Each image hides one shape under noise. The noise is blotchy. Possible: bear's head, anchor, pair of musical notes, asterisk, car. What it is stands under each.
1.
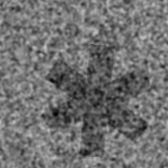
dark asterisk
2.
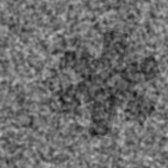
dark asterisk
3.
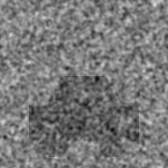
dark car
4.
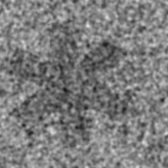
dark asterisk
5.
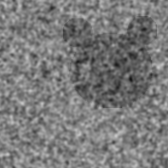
dark bear's head
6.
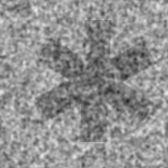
dark asterisk
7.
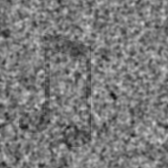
dark pair of musical notes
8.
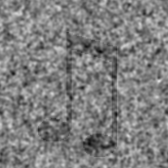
dark pair of musical notes
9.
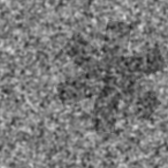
dark asterisk
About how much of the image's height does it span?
two thirds
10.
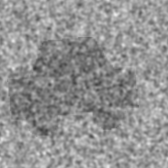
dark car
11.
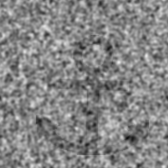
dark anchor
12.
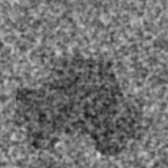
dark car
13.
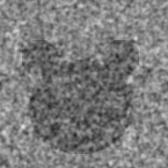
dark bear's head
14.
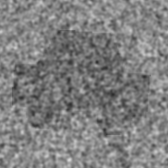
dark car
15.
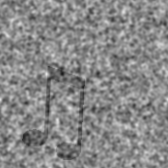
dark pair of musical notes
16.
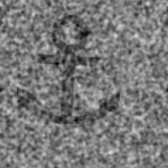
dark anchor
